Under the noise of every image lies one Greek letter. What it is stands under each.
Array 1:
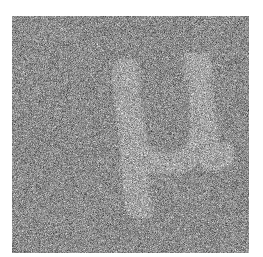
light mu
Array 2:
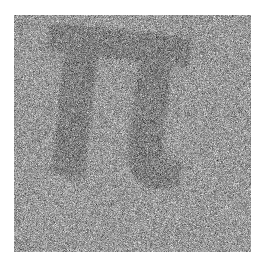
dark pi
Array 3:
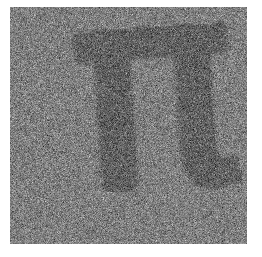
dark pi
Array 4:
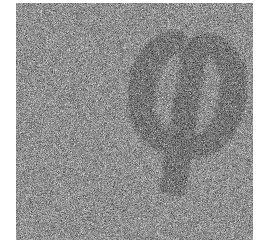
dark phi
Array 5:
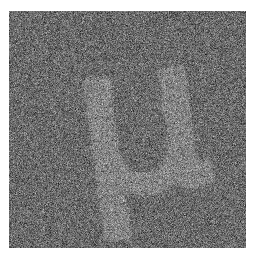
light mu
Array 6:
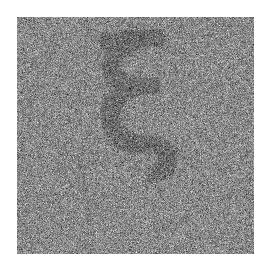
dark xi
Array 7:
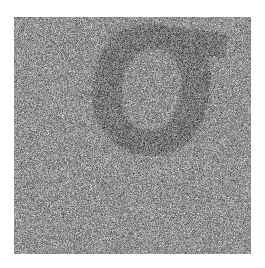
dark sigma
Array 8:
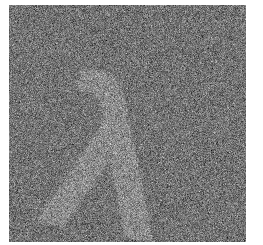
light lambda
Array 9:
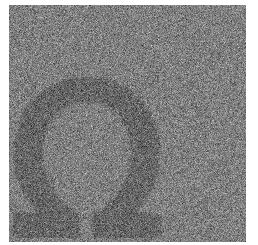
dark omega
